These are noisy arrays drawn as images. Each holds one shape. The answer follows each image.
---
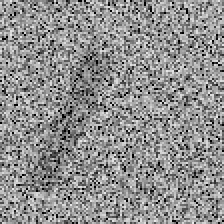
dark bar
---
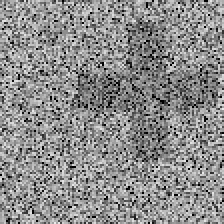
dark cross
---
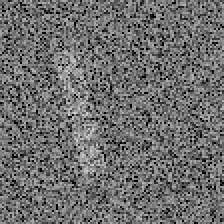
light bar
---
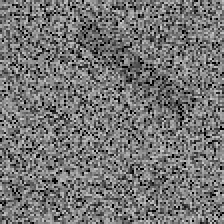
dark bar
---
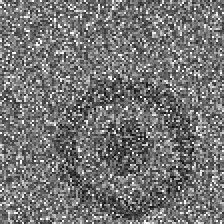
dark bullseye
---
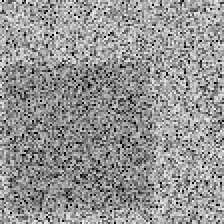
dark square
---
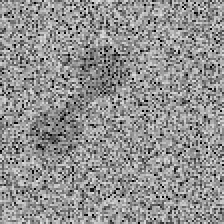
dark dumbbell
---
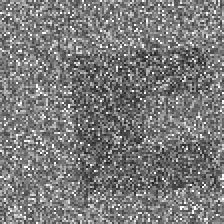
dark square with a notch
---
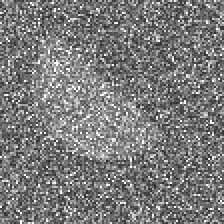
light half disc
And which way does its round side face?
down and left
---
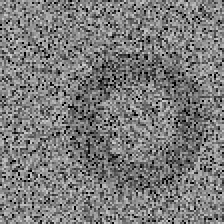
dark ring
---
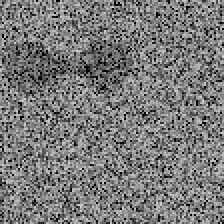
dark dumbbell
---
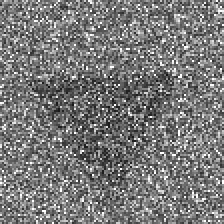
dark triangle
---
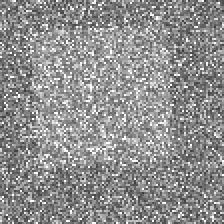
light square
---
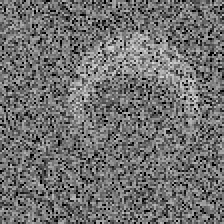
light crescent
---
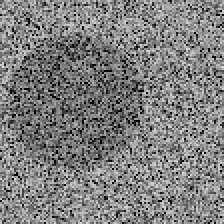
dark disc
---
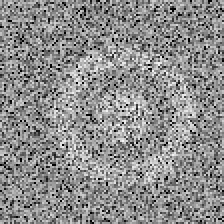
light bullseye
